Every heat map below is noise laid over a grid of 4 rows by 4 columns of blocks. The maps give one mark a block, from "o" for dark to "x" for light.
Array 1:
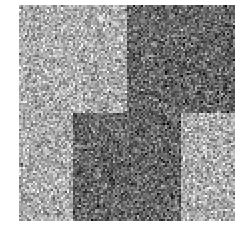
x x o o
x x o o
x o o x
x o o x
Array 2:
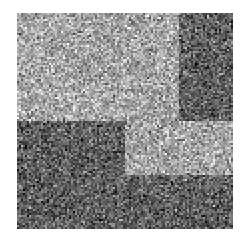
x x x o
x x x o
o o x x
o o o o
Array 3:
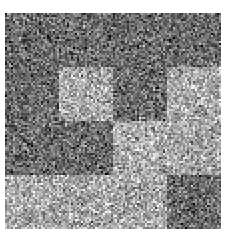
o o o o
o x o x
o o x x
x x x o
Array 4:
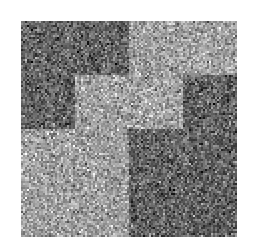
o o x x
o x x o
x x o o
x x o o
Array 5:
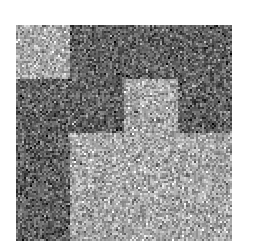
x o o o
o o x o
o x x x
o x x x
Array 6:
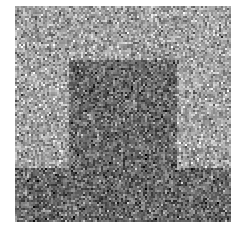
x x x x
x o o x
x o o x
o o o o
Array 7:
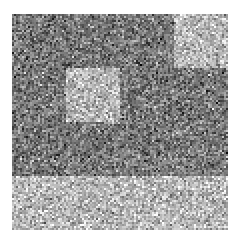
o o o x
o x o o
o o o o
x x x x
